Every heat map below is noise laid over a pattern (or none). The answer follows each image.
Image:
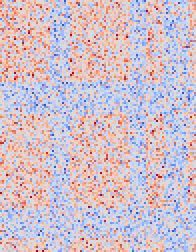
bands of rows crossing bands of columns
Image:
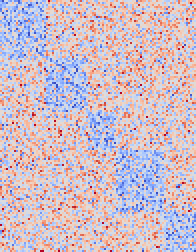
blocks along the diagonal
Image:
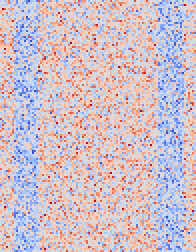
bands of columns
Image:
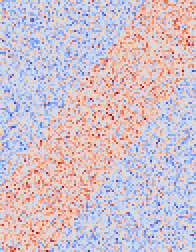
a diagonal band
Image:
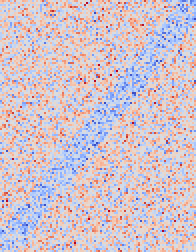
a diagonal band
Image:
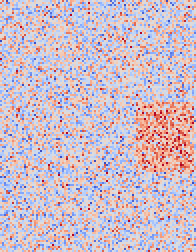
one block
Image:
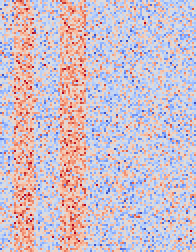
bands of columns
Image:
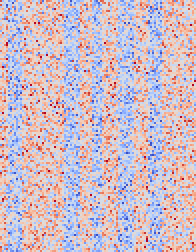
bands of columns
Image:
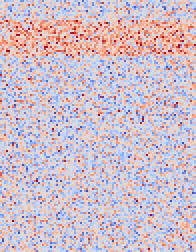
one band of rows
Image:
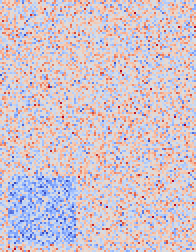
one block
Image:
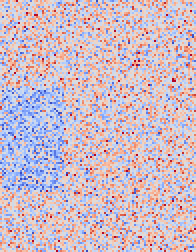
one block
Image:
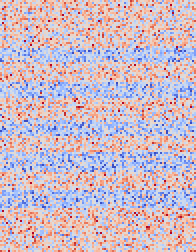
bands of rows
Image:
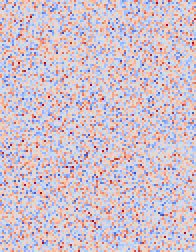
only noise
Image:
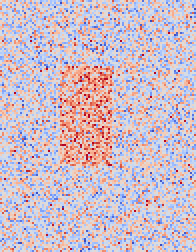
one block
